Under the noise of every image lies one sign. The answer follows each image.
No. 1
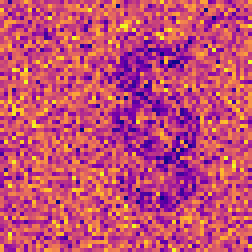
section sign
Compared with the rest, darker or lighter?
darker
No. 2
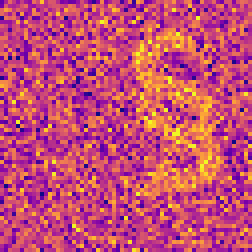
section sign
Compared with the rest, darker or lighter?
lighter
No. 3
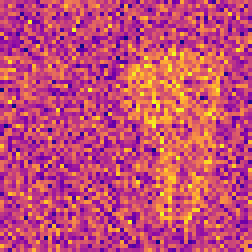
pilcrow
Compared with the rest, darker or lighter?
lighter
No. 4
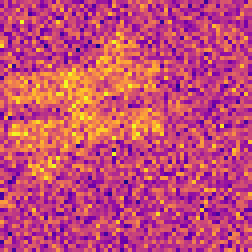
not-equal sign
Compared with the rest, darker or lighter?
lighter
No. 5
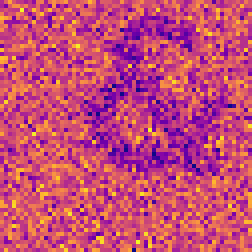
ampersand
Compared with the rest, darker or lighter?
darker
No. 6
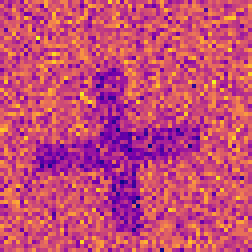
plus sign
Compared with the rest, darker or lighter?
darker
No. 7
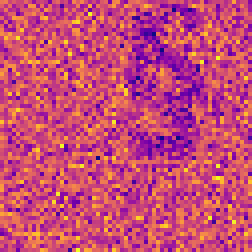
section sign
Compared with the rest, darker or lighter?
darker
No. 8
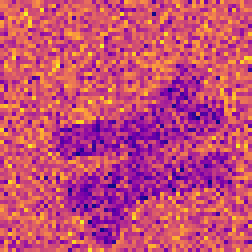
not-equal sign
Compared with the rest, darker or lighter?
darker
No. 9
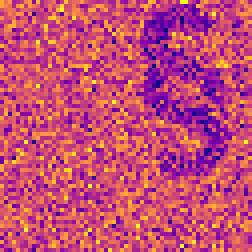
section sign
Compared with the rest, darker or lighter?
darker
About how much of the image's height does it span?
two thirds
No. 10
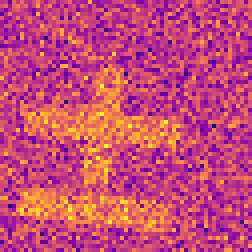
plus-minus sign
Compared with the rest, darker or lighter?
lighter
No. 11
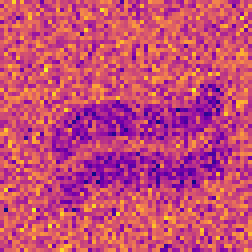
approximately sign
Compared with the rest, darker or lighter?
darker
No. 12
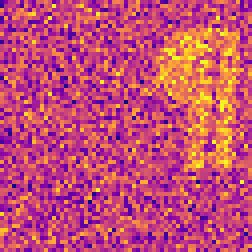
pilcrow
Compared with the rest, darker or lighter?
lighter
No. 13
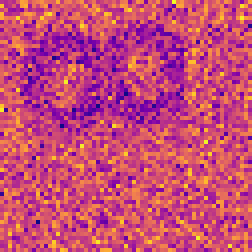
infinity sign
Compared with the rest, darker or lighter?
darker
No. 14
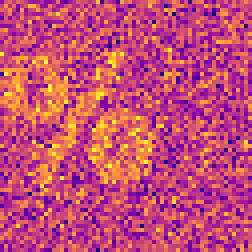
percent sign
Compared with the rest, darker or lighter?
lighter
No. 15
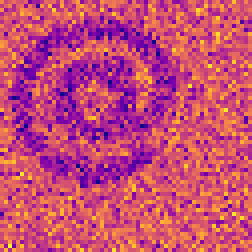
at sign
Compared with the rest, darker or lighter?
darker
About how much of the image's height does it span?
two thirds
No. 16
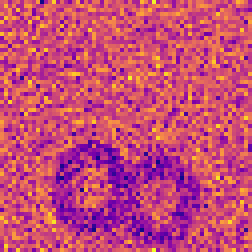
infinity sign
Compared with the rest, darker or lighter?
darker
